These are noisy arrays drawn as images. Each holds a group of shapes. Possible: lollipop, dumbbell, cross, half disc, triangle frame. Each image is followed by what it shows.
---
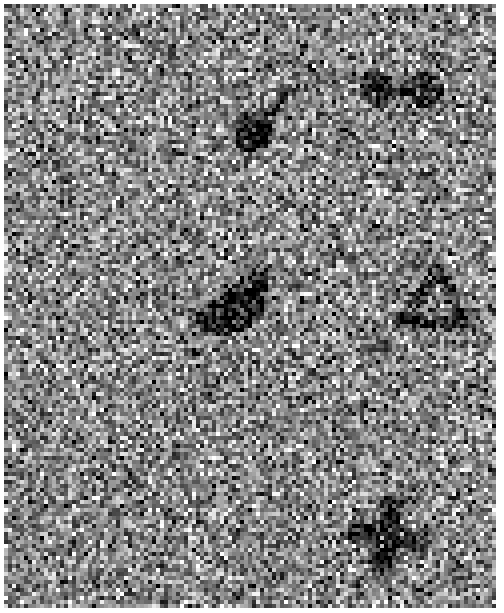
top middle: lollipop; top right: dumbbell; centre: half disc; middle right: triangle frame; bottom right: cross
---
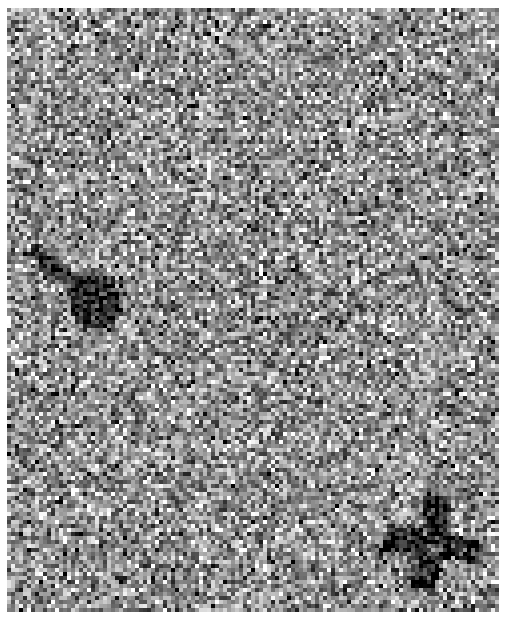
middle left: lollipop; bottom right: cross
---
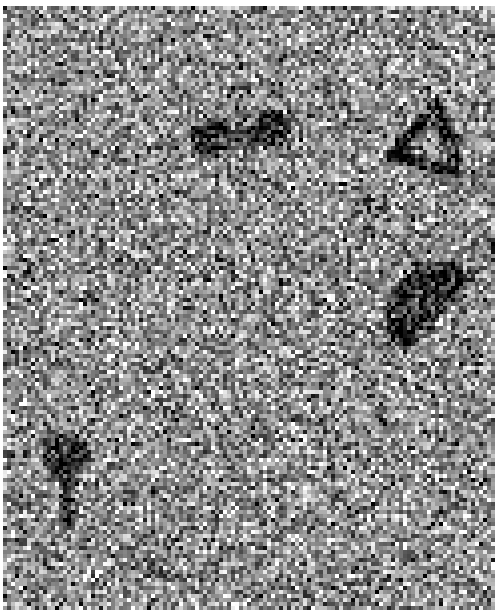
top middle: dumbbell; top right: triangle frame; middle right: half disc; bottom left: lollipop
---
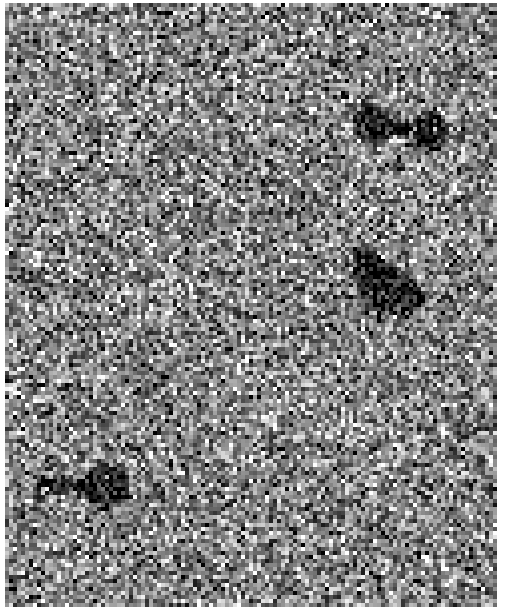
top right: dumbbell; middle right: half disc; bottom left: lollipop
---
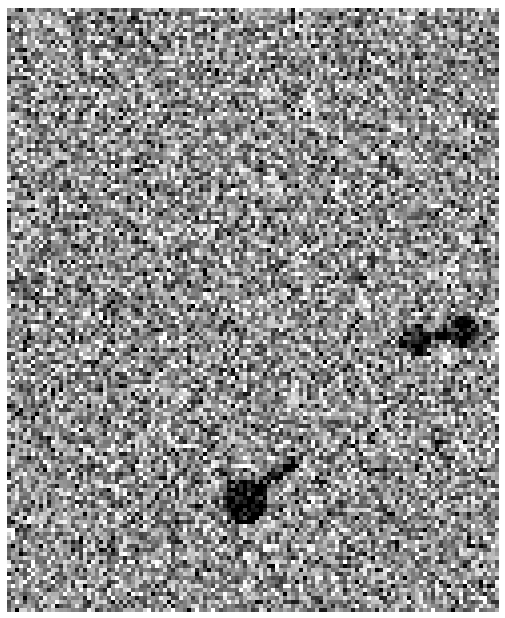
middle right: dumbbell; bottom middle: lollipop
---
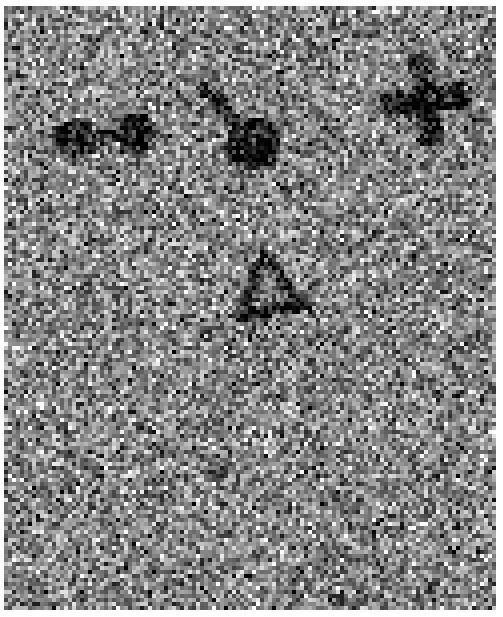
top left: dumbbell; top middle: lollipop; top right: cross; centre: triangle frame
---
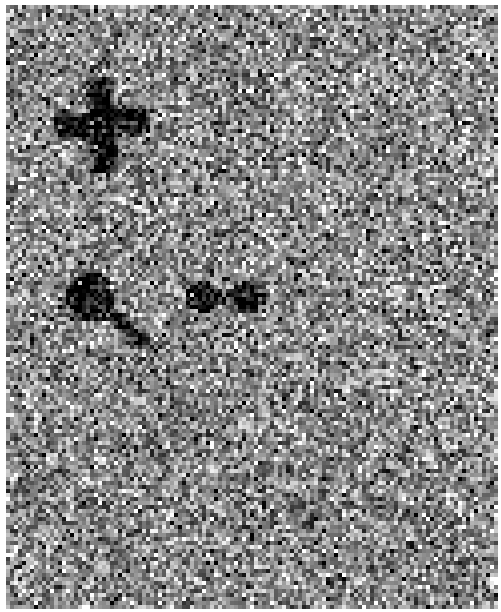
top left: cross; middle left: lollipop; centre: dumbbell
